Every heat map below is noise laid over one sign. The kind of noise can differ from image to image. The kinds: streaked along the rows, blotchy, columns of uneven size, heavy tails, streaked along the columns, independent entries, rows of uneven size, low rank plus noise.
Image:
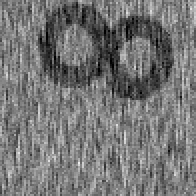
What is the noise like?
streaked along the columns
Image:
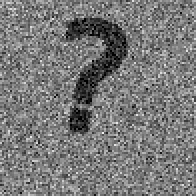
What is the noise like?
independent entries
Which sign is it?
question mark
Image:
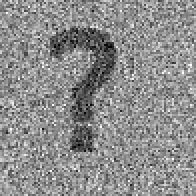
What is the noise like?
low rank plus noise
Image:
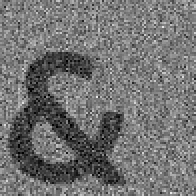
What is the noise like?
low rank plus noise
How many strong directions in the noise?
five to eight
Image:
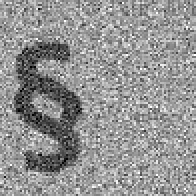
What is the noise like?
low rank plus noise
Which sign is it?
section sign
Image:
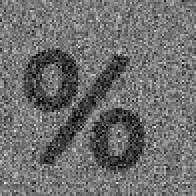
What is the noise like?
low rank plus noise
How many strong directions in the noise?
five to eight
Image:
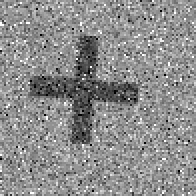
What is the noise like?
heavy tails
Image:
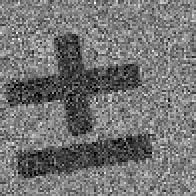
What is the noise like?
low rank plus noise
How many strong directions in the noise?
five to eight
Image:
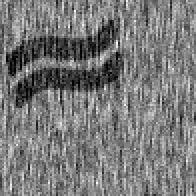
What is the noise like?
streaked along the columns
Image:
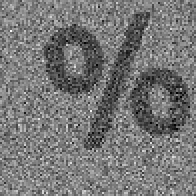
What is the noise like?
low rank plus noise
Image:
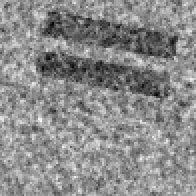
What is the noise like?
blotchy
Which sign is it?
equals sign
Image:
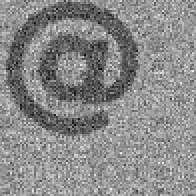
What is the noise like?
low rank plus noise
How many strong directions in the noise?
one
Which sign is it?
at sign
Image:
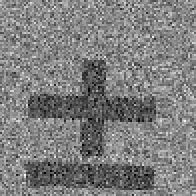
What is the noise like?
low rank plus noise
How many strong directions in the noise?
two
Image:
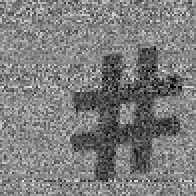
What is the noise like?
rows of uneven size
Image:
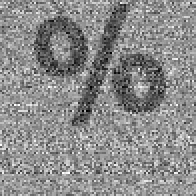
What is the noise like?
rows of uneven size
